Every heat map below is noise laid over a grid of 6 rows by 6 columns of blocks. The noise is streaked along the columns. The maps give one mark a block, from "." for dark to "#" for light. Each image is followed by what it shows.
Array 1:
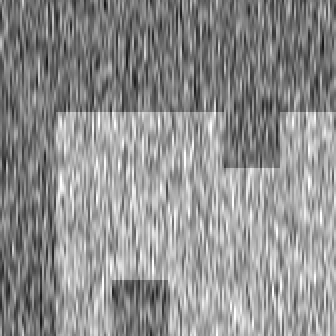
. . . . . .
. . . . . .
. # # # . #
. # # # # #
. # # # # #
. # . # # #
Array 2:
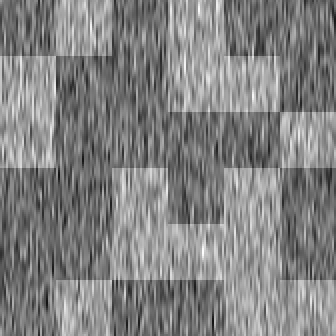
. # . # . .
# . . # # .
# . . . . #
. . # . # .
. . # # # .
. # . . # #
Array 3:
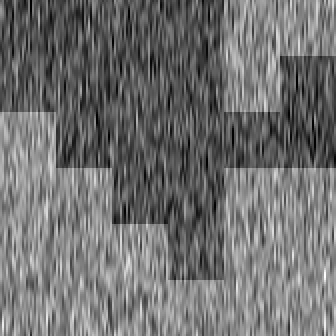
. . . . # #
. . . . # .
# . . . . .
# # . . # #
# # # . # #
# # # # # #
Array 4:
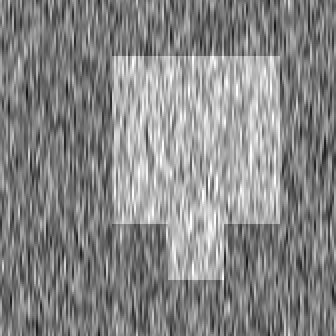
. . . . . .
. . # # # .
. . # # # .
. . # # # .
. . . # . .
. . . . . .
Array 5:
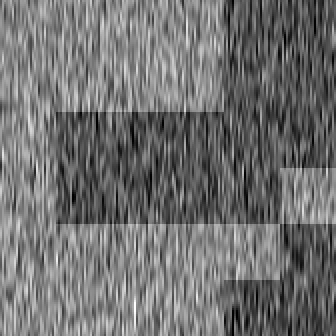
# # # # . .
# # # # . .
# . . . . .
# . . . . #
# # # # # .
# # # # . .
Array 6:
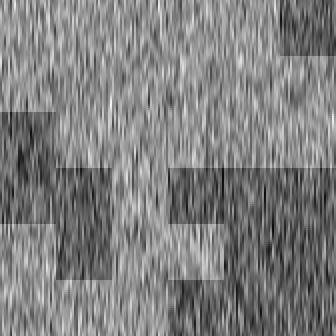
# # # # # .
# # # # # #
. # # # # #
. . # . . .
# . # # . .
# # # . . .
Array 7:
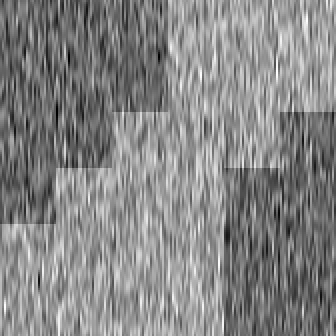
. . . # # #
. . . # # #
. . # # # .
. # # # . .
# # # # . .
# # # # . .
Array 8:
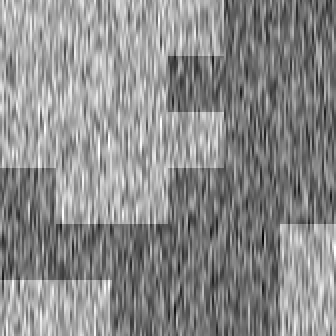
# # # # . .
# # # . . .
# # # # . .
. # # . . .
. . . . . #
# # . . . #
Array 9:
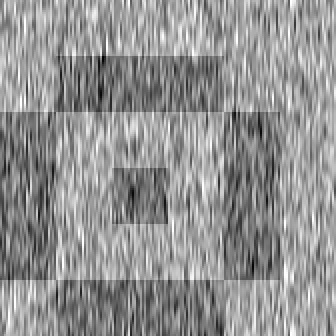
# # # # # #
# . . . # #
. # # # . #
. # . # . #
. # # # . #
# . . . # #
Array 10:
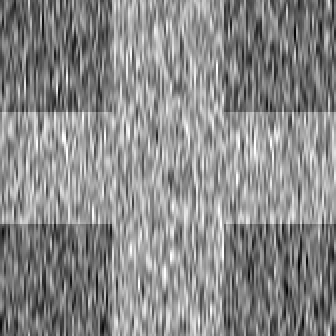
. . # # . .
. . # # . .
# # # # # #
# # # # # #
. . # # . .
. . # # . .
